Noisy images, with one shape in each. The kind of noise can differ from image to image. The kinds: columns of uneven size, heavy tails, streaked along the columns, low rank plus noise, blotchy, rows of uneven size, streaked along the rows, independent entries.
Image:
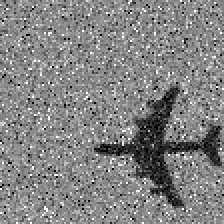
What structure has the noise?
heavy tails
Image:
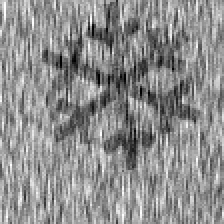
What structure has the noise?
streaked along the columns
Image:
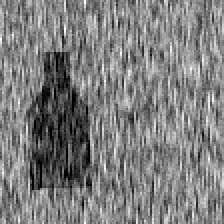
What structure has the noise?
streaked along the columns
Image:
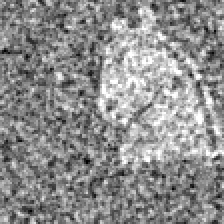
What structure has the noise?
blotchy
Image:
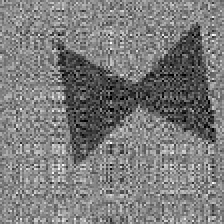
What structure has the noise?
low rank plus noise
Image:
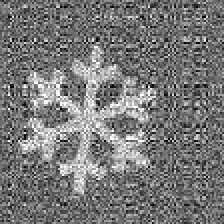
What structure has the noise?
low rank plus noise
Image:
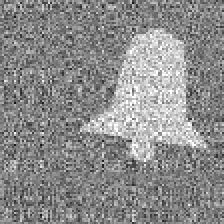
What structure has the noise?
low rank plus noise
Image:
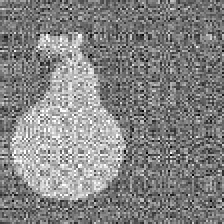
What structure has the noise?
low rank plus noise
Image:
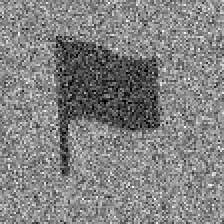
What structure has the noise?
independent entries
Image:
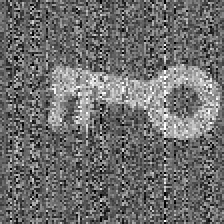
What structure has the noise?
columns of uneven size
